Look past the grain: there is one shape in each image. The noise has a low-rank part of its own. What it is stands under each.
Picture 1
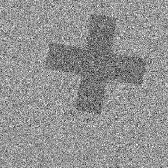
dark cross
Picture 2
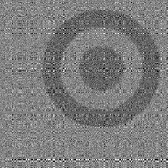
dark bullseye
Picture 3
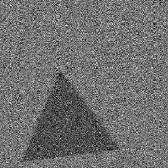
dark triangle
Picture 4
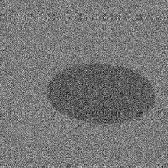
dark ellipse
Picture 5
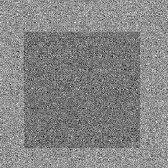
dark square
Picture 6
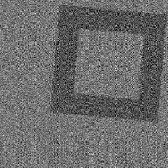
dark square frame
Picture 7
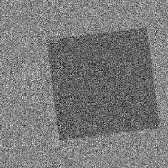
dark square
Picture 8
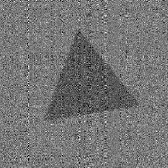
dark triangle
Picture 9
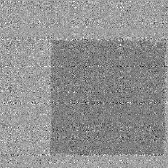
dark square
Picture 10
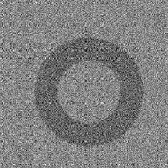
dark ring
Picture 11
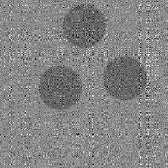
dark three dots
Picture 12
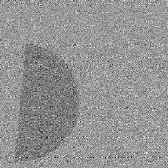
dark half disc
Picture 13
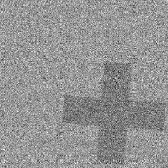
dark cross
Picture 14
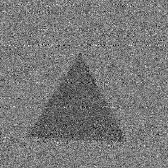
dark triangle
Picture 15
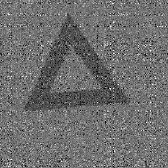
dark triangle frame
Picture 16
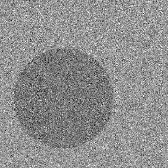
dark disc
